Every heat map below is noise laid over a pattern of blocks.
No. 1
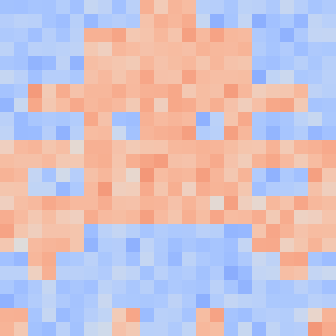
left and right mirror each other
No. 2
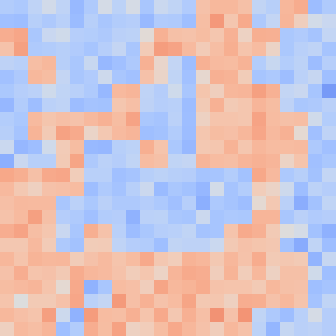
no symmetry
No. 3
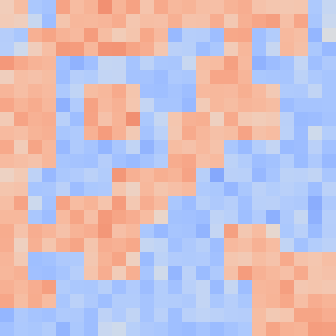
mirrored about the diagonal from the top left
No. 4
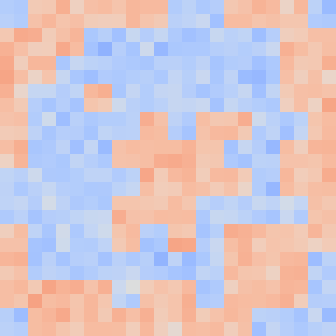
mirrored about the diagonal from the top left
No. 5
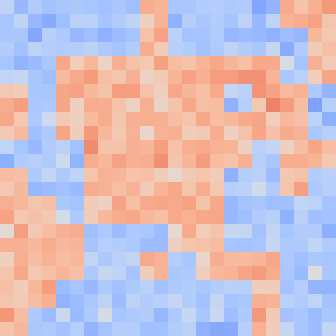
no symmetry
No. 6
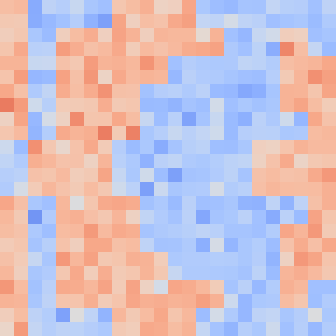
top and bottom mirror each other
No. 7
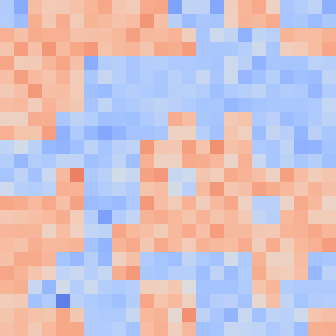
no symmetry
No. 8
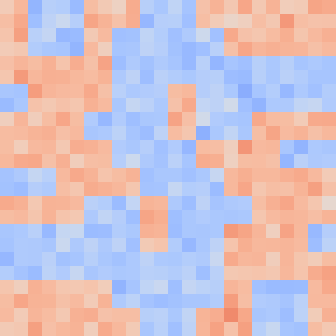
the same after a half turn
